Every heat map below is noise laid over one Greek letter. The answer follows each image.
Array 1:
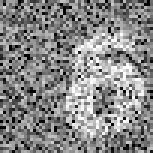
delta
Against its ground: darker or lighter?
lighter
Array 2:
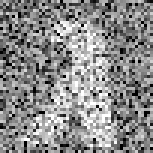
lambda
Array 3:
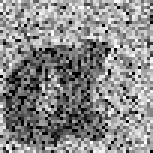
alpha
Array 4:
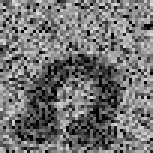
omega
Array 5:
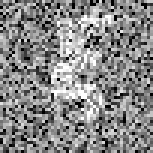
xi
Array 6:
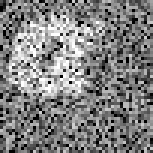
alpha
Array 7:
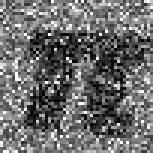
pi
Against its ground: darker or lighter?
darker
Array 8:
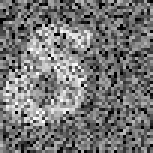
delta
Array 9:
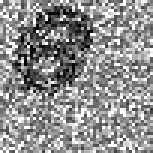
theta
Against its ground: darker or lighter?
darker
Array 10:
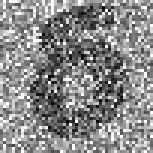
delta
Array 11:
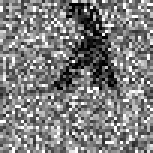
lambda
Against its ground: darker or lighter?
darker
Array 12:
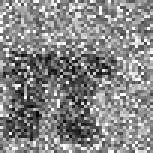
pi
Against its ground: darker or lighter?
darker
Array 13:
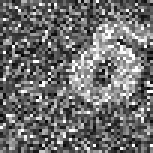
delta
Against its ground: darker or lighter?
lighter
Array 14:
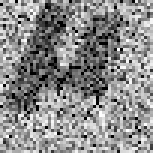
mu
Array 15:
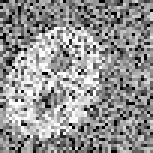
theta
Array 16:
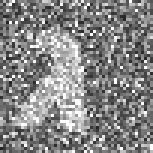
lambda
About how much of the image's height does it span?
two thirds
